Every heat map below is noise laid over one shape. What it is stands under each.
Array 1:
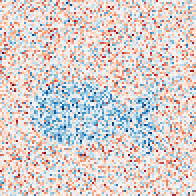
blue fish
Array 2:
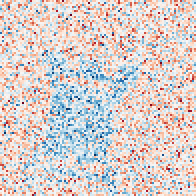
blue chess rook
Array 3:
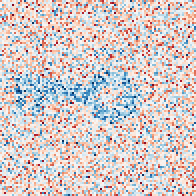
blue key
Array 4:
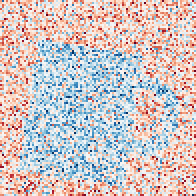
blue cup
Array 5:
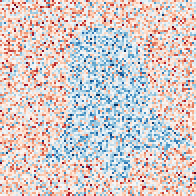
blue bell
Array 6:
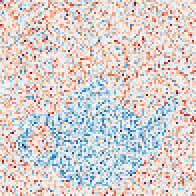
blue teapot
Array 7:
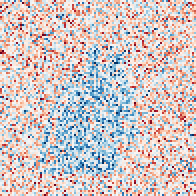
blue chess knight
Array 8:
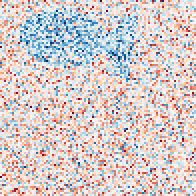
blue fish
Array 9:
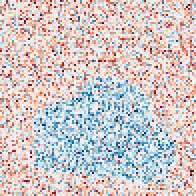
blue cloud
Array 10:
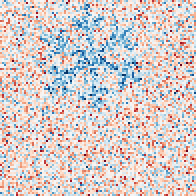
blue snowflake
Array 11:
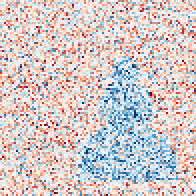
blue chess pawn
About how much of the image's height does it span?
two thirds
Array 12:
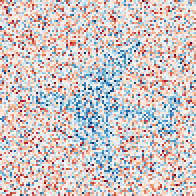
blue airplane
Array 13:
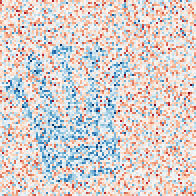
blue chess queen
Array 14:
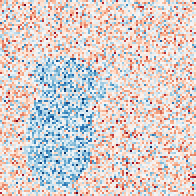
blue footprint
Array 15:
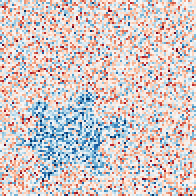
blue turtle
